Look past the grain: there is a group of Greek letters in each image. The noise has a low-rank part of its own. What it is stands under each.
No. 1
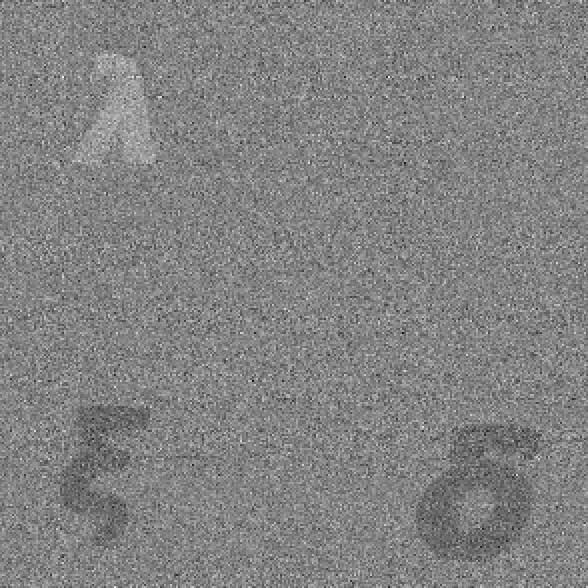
top left: light lambda; bottom left: dark xi; bottom right: dark delta
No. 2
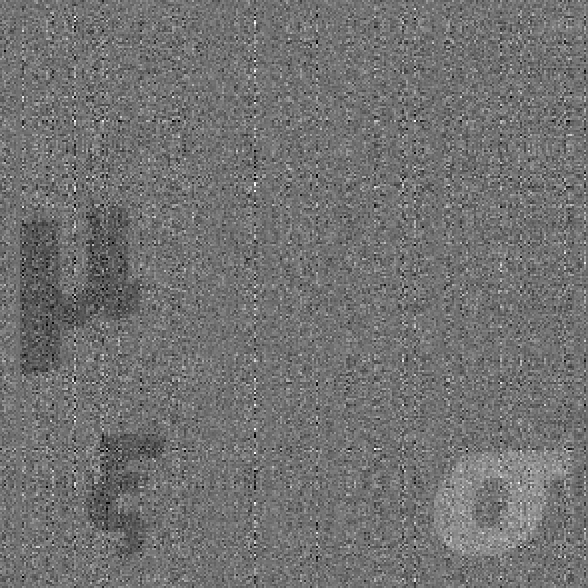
middle left: dark mu; bottom left: dark xi; bottom right: light sigma
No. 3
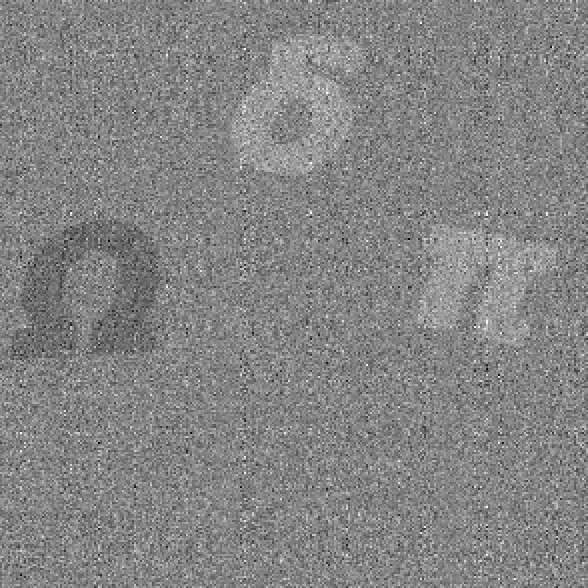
top middle: light delta; middle left: dark omega; middle right: light pi
